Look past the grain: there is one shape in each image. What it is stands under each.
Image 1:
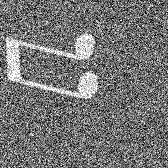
pair of musical notes
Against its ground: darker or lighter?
lighter
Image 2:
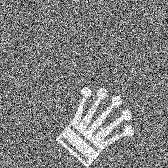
chess queen
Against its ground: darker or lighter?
lighter
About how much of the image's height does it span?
half
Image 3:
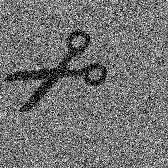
pair of scissors
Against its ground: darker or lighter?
darker
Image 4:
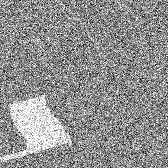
flag
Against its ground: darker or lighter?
lighter
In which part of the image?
bottom left
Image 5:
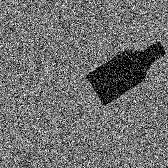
bottle
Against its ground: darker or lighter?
darker
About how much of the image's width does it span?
half
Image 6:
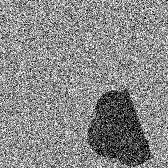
cloud
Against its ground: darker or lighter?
darker
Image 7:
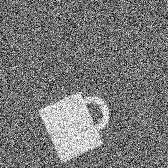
cup
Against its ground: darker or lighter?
lighter
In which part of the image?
bottom middle
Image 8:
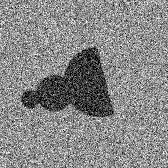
chess pawn
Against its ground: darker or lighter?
darker
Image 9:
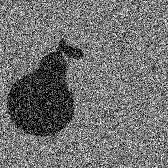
pear
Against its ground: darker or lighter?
darker
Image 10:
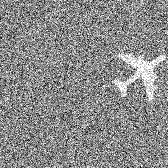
airplane
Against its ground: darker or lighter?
lighter
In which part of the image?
middle right
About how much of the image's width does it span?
a third
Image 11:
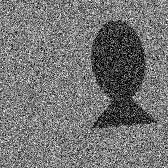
fish
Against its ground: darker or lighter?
darker
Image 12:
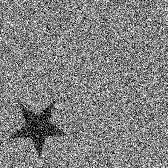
star
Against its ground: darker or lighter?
darker
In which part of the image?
bottom left
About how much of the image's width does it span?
a third
